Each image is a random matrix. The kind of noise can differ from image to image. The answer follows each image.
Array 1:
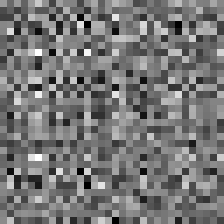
low rank plus noise
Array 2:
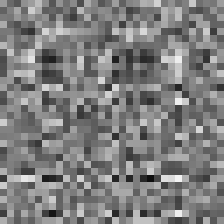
low rank plus noise
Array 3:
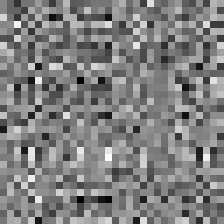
low rank plus noise
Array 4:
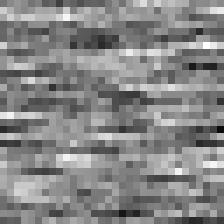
streaked along the rows
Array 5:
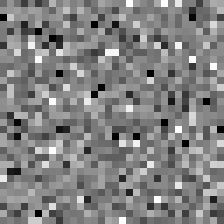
heavy tails
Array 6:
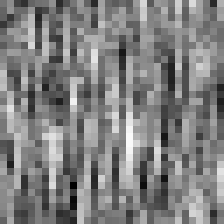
streaked along the columns
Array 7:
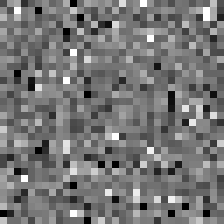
heavy tails
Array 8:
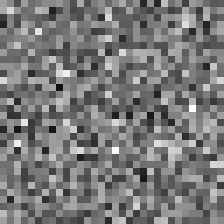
independent entries
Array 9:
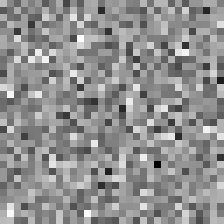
independent entries
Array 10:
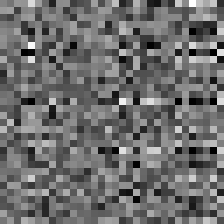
low rank plus noise
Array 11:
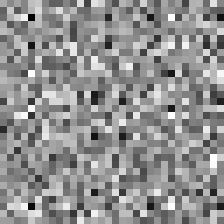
low rank plus noise
